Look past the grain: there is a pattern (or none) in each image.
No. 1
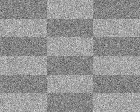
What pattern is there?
a checkerboard
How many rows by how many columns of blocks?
6 by 3
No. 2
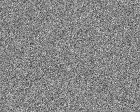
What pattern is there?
only noise
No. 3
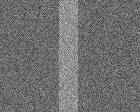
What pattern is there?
one band of columns
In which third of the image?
middle
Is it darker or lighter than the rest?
lighter
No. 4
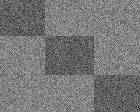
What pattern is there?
blocks along the diagonal
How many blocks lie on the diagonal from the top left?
3
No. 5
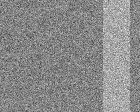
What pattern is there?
one band of columns
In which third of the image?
right
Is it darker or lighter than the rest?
lighter
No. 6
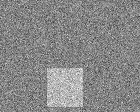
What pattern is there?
one block
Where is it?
bottom middle
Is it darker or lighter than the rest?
lighter
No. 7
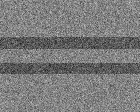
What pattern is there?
bands of rows
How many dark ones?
2
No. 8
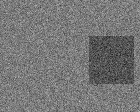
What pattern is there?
one block
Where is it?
middle right
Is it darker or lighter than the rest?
darker
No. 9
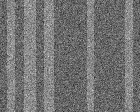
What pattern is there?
bands of columns
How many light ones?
5
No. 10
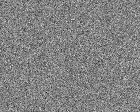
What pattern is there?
only noise
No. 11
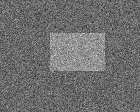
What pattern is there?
one block
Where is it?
centre
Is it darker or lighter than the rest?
lighter
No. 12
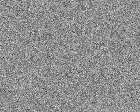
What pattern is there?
only noise
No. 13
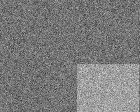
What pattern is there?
one block
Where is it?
bottom right
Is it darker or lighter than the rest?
lighter
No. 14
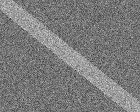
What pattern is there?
a diagonal band
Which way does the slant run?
top left to bottom right
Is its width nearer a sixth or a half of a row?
a sixth
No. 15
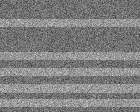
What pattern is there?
bands of rows
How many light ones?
5
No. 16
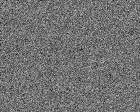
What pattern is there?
only noise
